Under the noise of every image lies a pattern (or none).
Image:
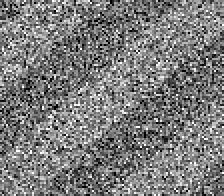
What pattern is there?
diagonal stripes
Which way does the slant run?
bottom left to top right
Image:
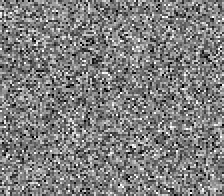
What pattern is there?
only noise
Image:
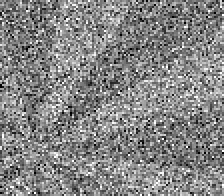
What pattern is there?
spokes from one point
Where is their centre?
bottom left
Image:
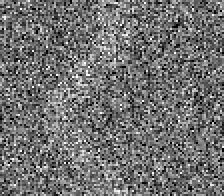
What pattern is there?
a wavy band
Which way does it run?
top to bottom
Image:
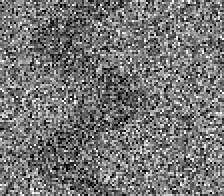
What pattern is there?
a wavy band
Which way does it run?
top to bottom
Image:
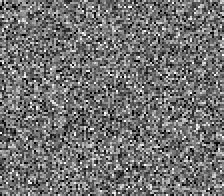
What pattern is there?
only noise
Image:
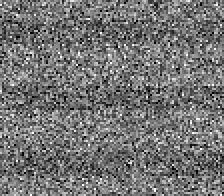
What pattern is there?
horizontal stripes
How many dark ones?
3
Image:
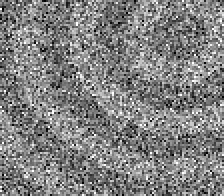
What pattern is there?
rings round one point
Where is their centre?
top right
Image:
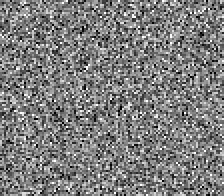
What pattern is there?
only noise
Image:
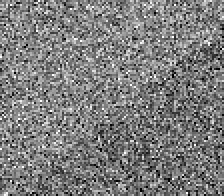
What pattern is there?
a sharp edge
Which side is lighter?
top left
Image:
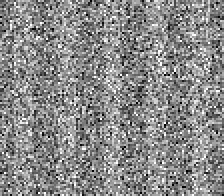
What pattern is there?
vertical stripes
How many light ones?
5
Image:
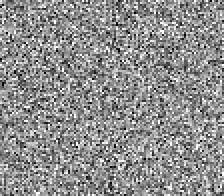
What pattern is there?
only noise
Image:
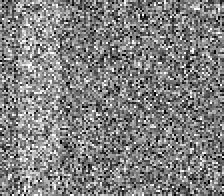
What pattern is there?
one vertical stripe
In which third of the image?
left
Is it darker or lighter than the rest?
lighter
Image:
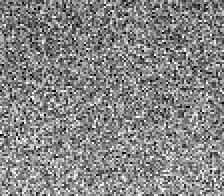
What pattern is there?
a smooth slope
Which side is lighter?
bottom
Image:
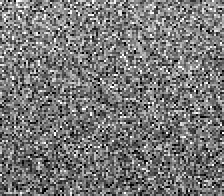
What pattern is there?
a smooth slope
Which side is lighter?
top
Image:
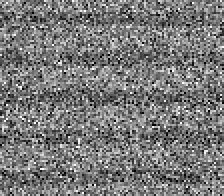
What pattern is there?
horizontal stripes
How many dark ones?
5
